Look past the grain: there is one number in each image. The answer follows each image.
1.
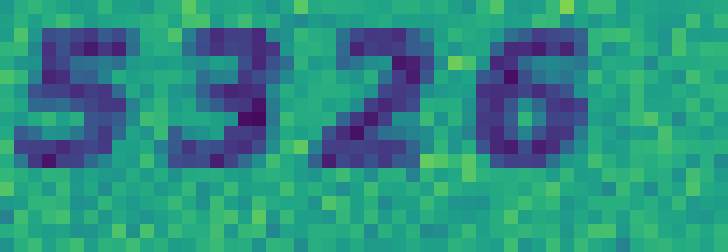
5326
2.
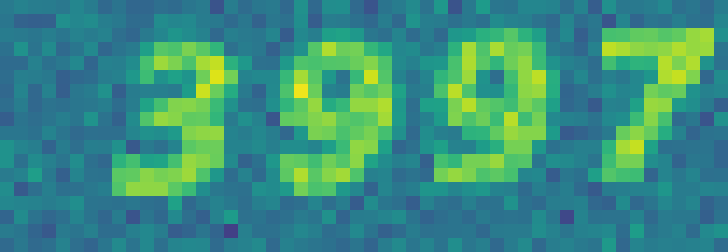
3997
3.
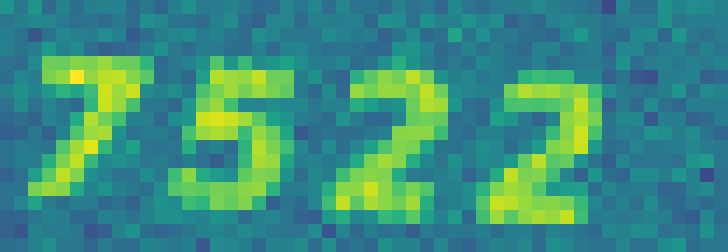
7522
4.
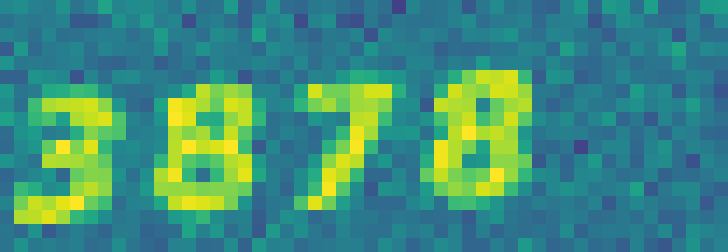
3878
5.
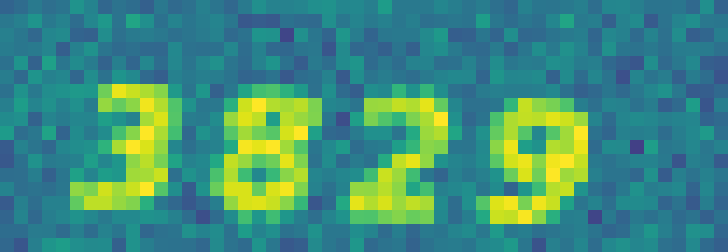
3829
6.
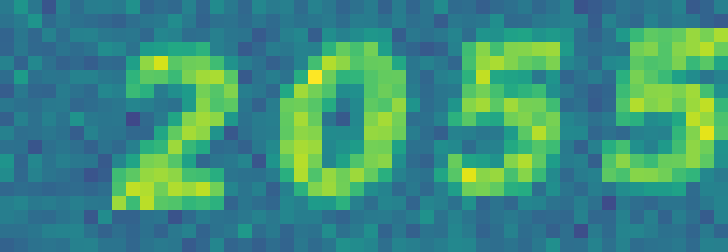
2055
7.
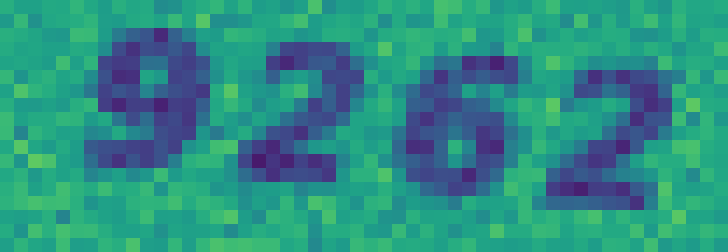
9262
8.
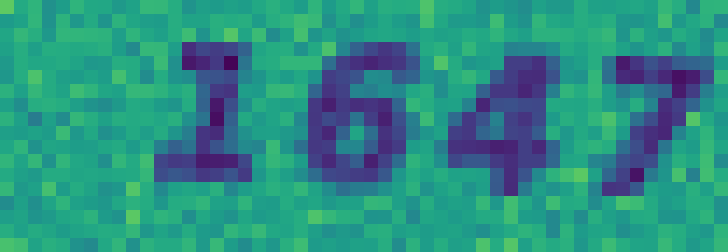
1647
